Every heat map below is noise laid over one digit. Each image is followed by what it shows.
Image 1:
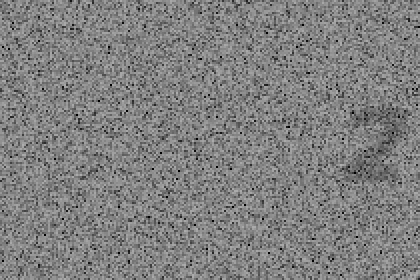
2
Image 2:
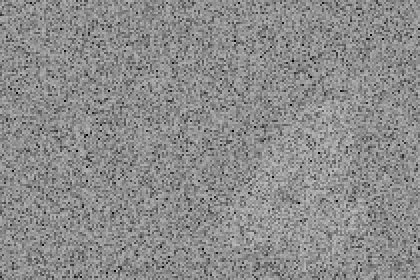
4
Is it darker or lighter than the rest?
lighter
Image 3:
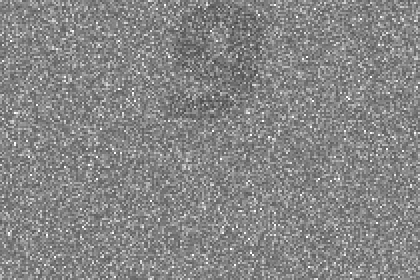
9
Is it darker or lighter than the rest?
darker
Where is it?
top middle
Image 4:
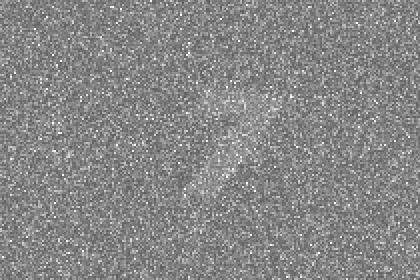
7
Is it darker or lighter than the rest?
lighter
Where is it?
centre
